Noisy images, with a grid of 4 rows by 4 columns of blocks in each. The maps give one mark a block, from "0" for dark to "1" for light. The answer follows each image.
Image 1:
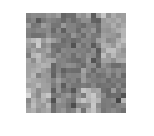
0 0 0 1
1 0 0 1
1 0 0 0
1 0 1 0
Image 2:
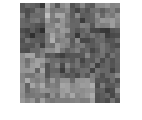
0 1 0 1
0 1 0 0
1 0 0 0
1 1 1 0
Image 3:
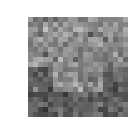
1 1 1 1
1 1 1 1
0 1 1 0
0 0 0 0
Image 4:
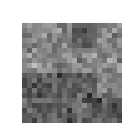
1 1 0 1
1 1 1 1
0 0 0 1
0 0 0 0
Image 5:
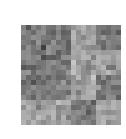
0 0 1 0
0 0 1 1
0 0 1 0
1 1 0 1
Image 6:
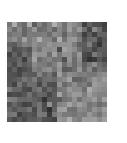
1 1 1 0
0 1 1 0
0 0 1 1
0 0 1 1
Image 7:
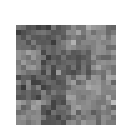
0 0 1 1
1 0 0 1
0 0 1 1
1 0 1 1
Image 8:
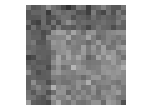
0 0 0 0
0 1 1 1
0 1 1 1
0 1 1 1
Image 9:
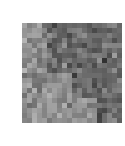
1 0 0 0
1 0 0 0
1 1 0 0
1 1 1 0
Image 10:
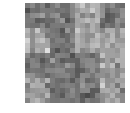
0 0 1 0
1 0 1 1
0 0 0 1
1 0 0 1
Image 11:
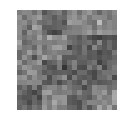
1 0 1 1
1 1 0 0
1 0 0 0
0 1 0 1
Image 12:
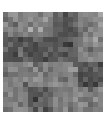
1 1 0 1
0 0 0 1
1 1 1 0
1 0 1 1
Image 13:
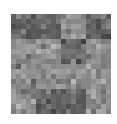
0 0 1 0
1 1 0 1
1 1 1 1
1 0 0 1
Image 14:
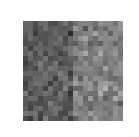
0 0 1 1
0 0 1 1
0 0 1 1
0 0 1 1
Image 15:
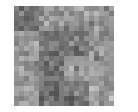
0 1 1 1
1 0 0 1
1 0 1 1
1 0 0 1
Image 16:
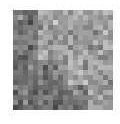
0 1 1 1
0 1 1 1
0 0 1 1
0 0 0 1
